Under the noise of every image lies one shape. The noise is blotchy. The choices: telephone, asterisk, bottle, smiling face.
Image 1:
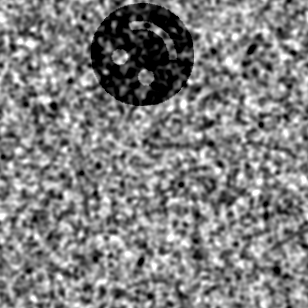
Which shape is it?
smiling face
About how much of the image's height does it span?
a third
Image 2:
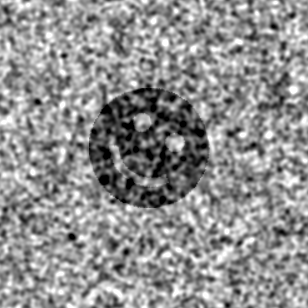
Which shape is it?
smiling face
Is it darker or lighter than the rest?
darker
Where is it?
centre
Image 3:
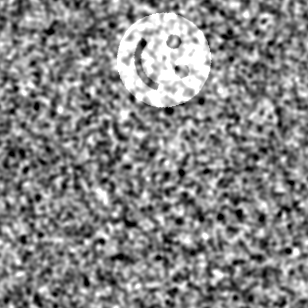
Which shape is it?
smiling face
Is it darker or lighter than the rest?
lighter
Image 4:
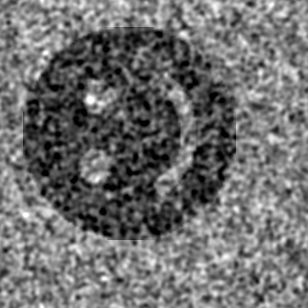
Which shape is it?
smiling face
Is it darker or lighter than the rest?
darker
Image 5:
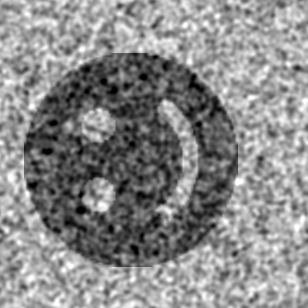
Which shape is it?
smiling face
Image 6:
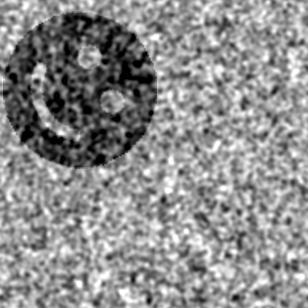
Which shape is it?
smiling face
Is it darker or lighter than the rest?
darker
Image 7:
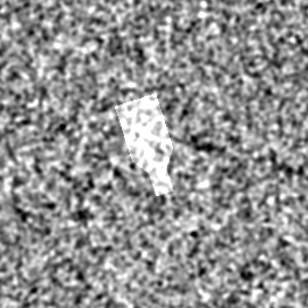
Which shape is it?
bottle
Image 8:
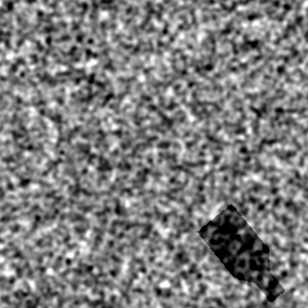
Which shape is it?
bottle
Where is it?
bottom right
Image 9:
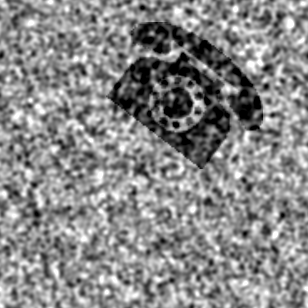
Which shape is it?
telephone
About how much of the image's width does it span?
half
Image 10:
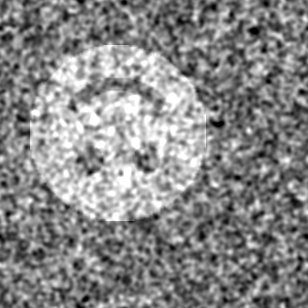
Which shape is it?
smiling face
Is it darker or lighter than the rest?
lighter
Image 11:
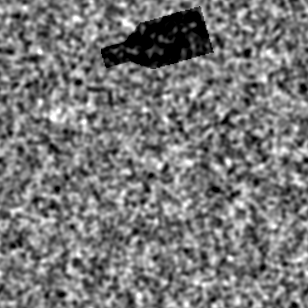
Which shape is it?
bottle
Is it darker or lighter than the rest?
darker
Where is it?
top middle
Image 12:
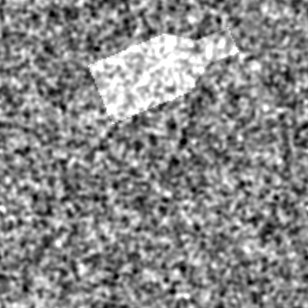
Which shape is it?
bottle
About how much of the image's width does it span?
half
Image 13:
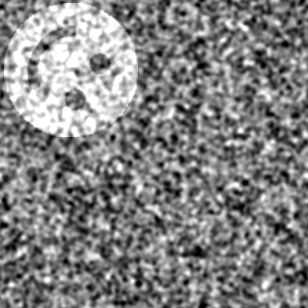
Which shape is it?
smiling face
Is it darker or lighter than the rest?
lighter
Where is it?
top left
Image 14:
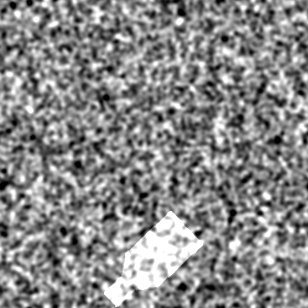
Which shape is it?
bottle
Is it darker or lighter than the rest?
lighter
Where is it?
bottom middle
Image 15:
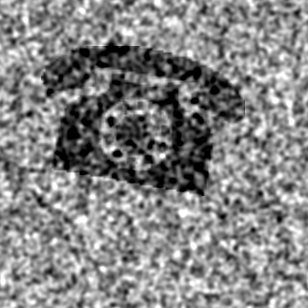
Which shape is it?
telephone
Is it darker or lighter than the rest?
darker
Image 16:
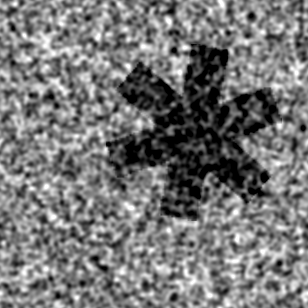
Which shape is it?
asterisk
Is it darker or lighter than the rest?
darker
